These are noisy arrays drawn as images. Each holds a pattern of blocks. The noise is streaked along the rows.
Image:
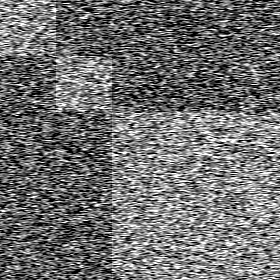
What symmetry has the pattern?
mirrored about the diagonal from the top left
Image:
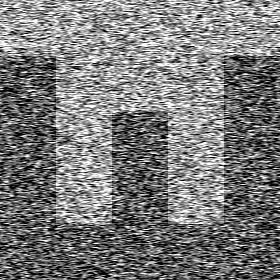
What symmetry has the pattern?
left and right mirror each other
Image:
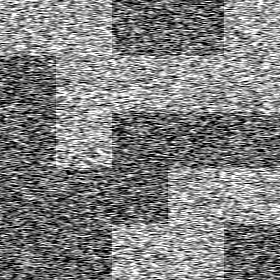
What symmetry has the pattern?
no symmetry
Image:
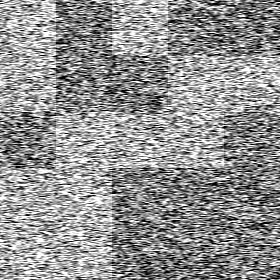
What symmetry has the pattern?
no symmetry
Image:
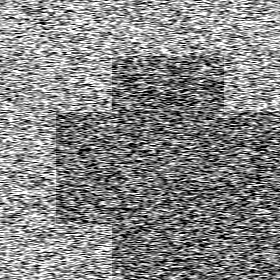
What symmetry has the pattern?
mirrored about the diagonal from the top left
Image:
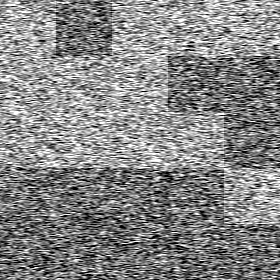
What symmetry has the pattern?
no symmetry
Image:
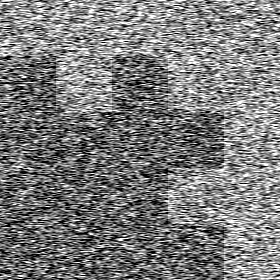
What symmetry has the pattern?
mirrored about the diagonal from the bottom left
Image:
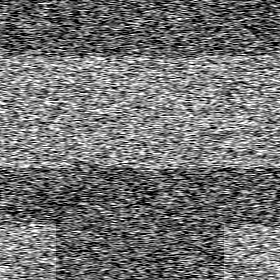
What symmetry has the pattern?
left and right mirror each other
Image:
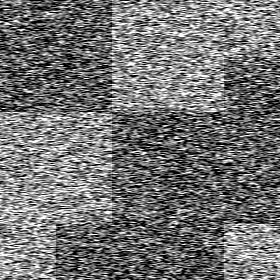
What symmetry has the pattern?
mirrored about the diagonal from the top left
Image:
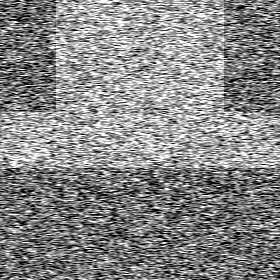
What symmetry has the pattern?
left and right mirror each other
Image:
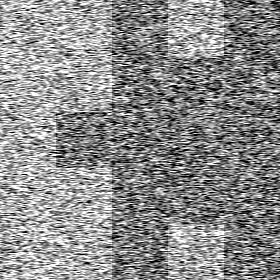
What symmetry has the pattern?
top and bottom mirror each other
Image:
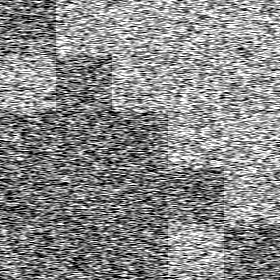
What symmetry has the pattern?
mirrored about the diagonal from the bottom left
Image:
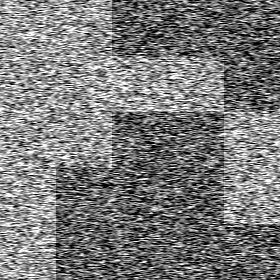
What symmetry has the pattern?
no symmetry
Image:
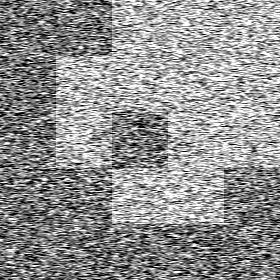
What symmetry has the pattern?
mirrored about the diagonal from the bottom left
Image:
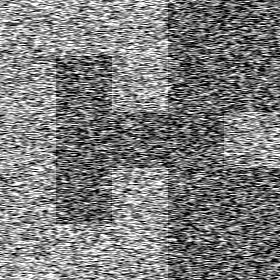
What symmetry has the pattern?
top and bottom mirror each other
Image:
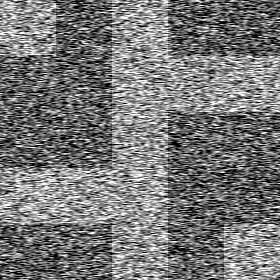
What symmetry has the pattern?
the same after a half turn
